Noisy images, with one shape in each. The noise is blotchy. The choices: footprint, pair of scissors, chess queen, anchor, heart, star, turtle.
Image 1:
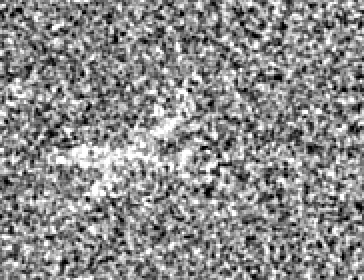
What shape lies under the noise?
pair of scissors
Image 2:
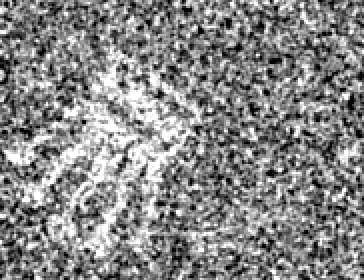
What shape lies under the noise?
chess queen
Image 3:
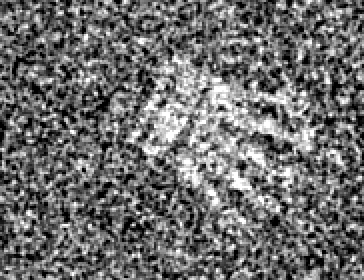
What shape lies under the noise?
chess queen
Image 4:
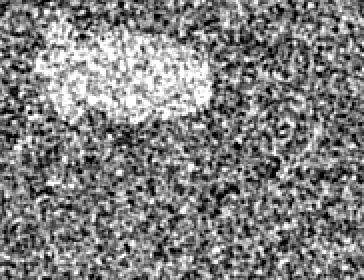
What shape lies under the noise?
footprint
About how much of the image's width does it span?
half
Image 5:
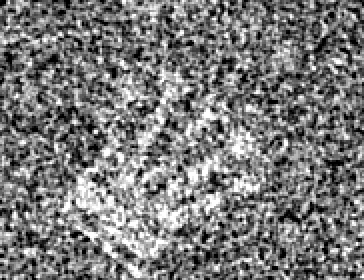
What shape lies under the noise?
chess queen
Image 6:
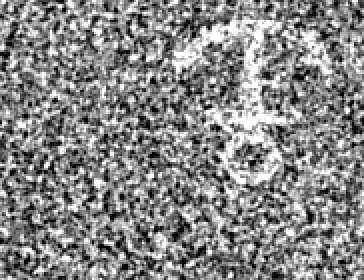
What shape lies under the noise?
anchor
